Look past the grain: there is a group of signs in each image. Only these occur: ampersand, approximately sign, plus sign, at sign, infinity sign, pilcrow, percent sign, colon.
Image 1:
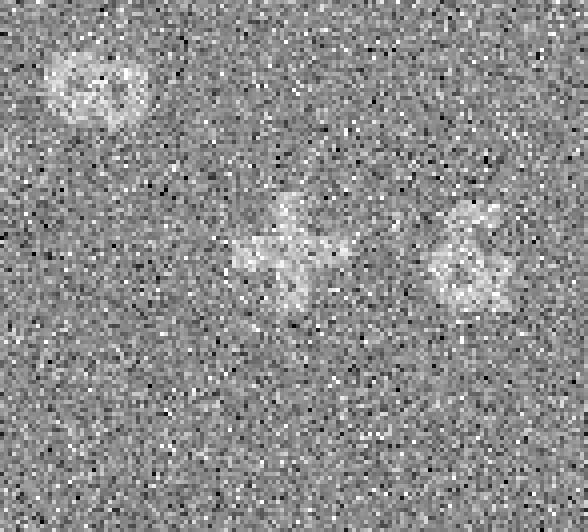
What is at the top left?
infinity sign
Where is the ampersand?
middle right
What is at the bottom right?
nothing
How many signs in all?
3
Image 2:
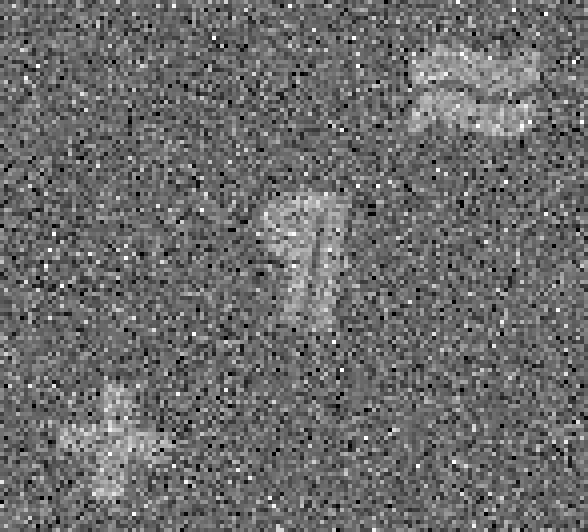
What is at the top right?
approximately sign
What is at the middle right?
nothing
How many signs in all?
3
